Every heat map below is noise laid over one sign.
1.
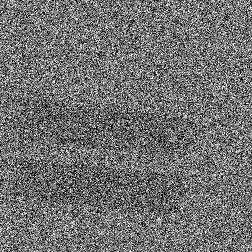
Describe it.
dark equals sign
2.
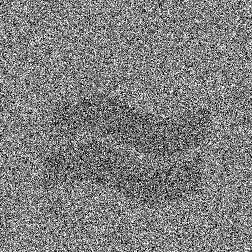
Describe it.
dark approximately sign
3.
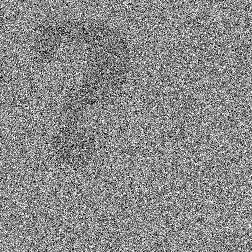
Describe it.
dark question mark
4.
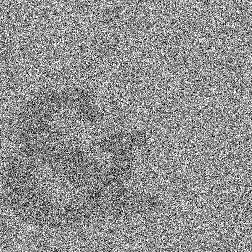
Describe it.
dark ampersand
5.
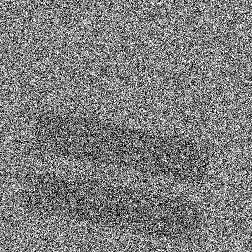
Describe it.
dark equals sign
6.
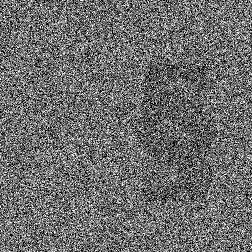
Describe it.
dark section sign
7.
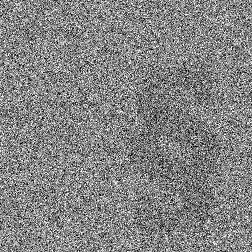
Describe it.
dark section sign
